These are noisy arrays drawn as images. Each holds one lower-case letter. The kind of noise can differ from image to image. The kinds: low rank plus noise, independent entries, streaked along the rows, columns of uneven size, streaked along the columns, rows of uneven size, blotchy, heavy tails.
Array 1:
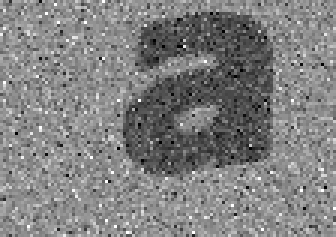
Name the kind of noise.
heavy tails
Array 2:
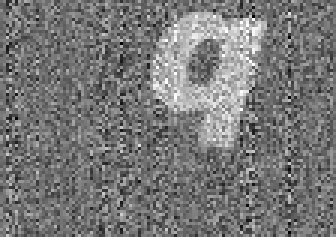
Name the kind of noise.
columns of uneven size
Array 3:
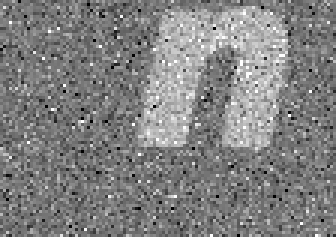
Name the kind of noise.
heavy tails
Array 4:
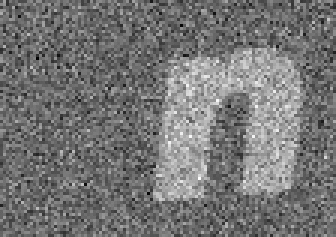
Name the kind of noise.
independent entries
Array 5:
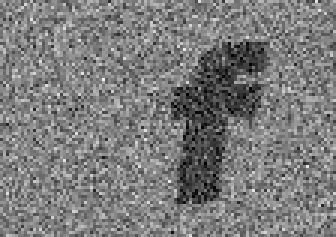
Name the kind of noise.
independent entries
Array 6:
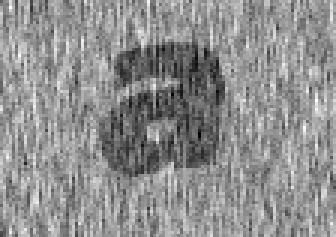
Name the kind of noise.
streaked along the columns
